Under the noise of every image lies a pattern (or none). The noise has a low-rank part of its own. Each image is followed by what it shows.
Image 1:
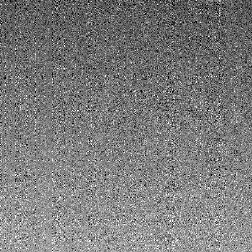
a smooth slope
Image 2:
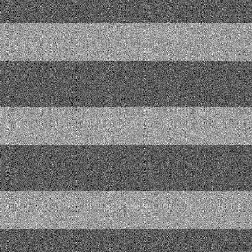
horizontal stripes
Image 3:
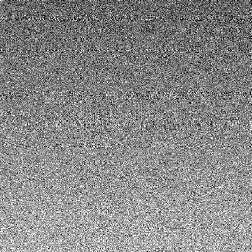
a smooth slope
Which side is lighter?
bottom
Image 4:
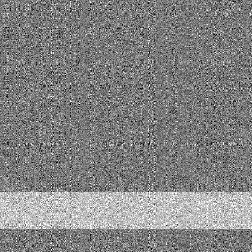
one horizontal stripe
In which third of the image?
bottom
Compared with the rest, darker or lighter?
lighter
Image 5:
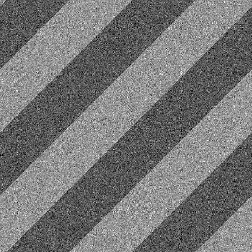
diagonal stripes
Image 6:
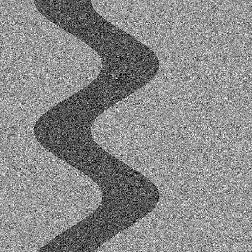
a wavy band
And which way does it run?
top to bottom
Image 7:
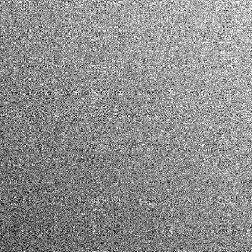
a smooth slope
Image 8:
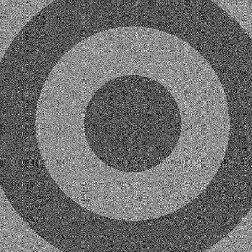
rings round one point
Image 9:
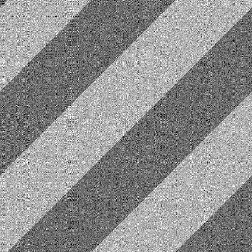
diagonal stripes
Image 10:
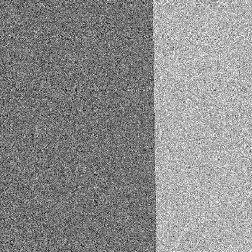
a sharp edge
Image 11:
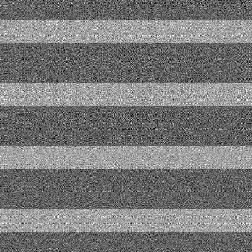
horizontal stripes
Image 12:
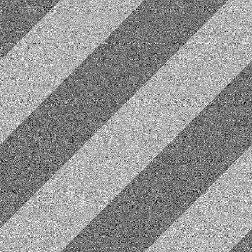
diagonal stripes
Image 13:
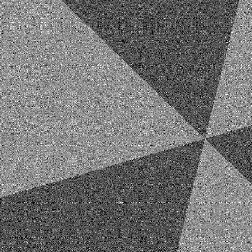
spokes from one point
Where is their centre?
middle right
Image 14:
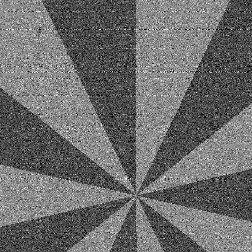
spokes from one point
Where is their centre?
bottom middle
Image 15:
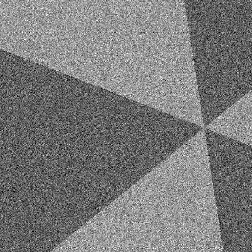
spokes from one point
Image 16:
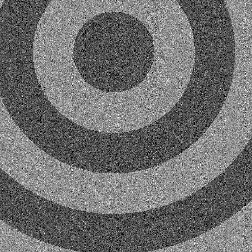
rings round one point
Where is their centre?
top middle
